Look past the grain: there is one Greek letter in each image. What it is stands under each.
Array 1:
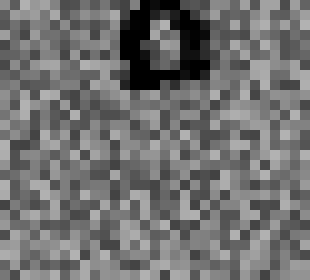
omega
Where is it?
top middle
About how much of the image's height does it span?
a third
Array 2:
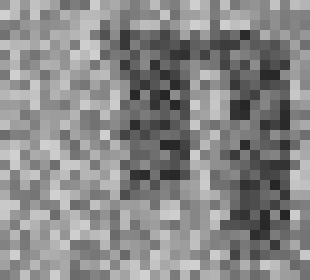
eta
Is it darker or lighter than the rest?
darker
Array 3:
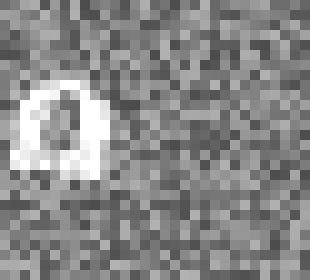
omega
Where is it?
middle left
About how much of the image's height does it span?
a third
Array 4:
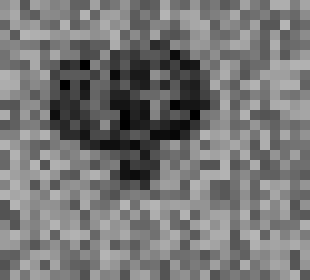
phi
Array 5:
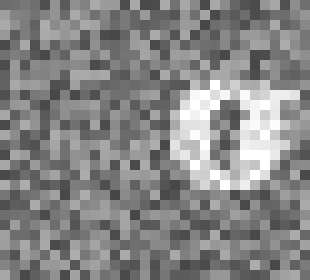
sigma
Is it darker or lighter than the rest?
lighter
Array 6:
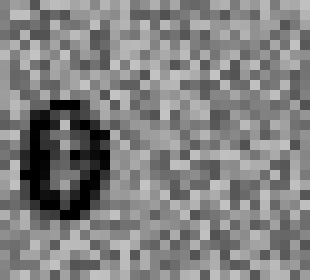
theta
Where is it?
middle left
